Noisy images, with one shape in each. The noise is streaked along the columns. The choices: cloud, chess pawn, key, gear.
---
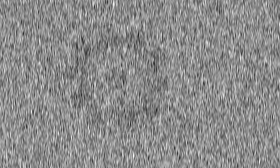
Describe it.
dark gear
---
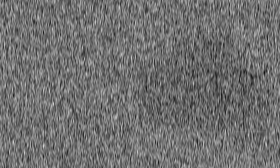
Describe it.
dark cloud
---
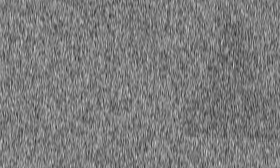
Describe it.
dark chess pawn
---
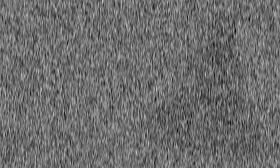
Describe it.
dark chess pawn
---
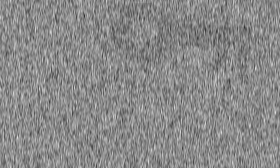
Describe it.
dark key
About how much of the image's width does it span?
half
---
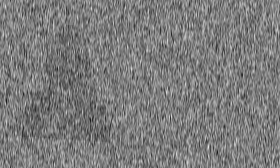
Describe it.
dark chess pawn
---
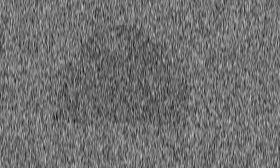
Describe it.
dark cloud
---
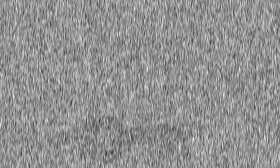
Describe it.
dark key, bottom middle
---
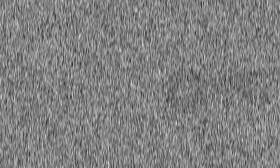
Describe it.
dark key, middle right
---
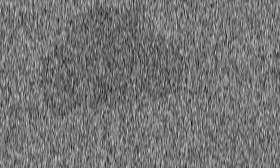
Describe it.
dark cloud
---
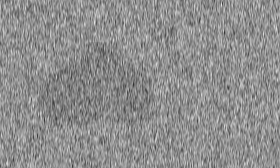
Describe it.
dark cloud
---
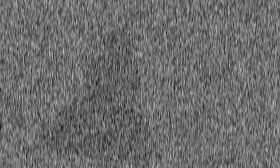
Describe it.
dark chess pawn
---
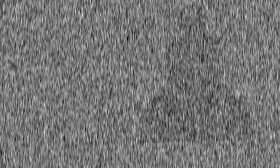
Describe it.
dark chess pawn
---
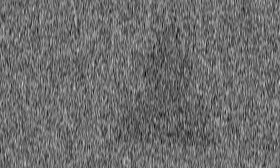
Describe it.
dark chess pawn
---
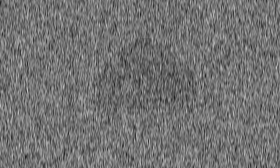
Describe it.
dark cloud, centre
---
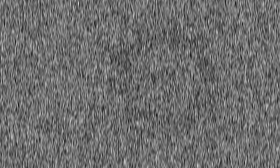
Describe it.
dark gear
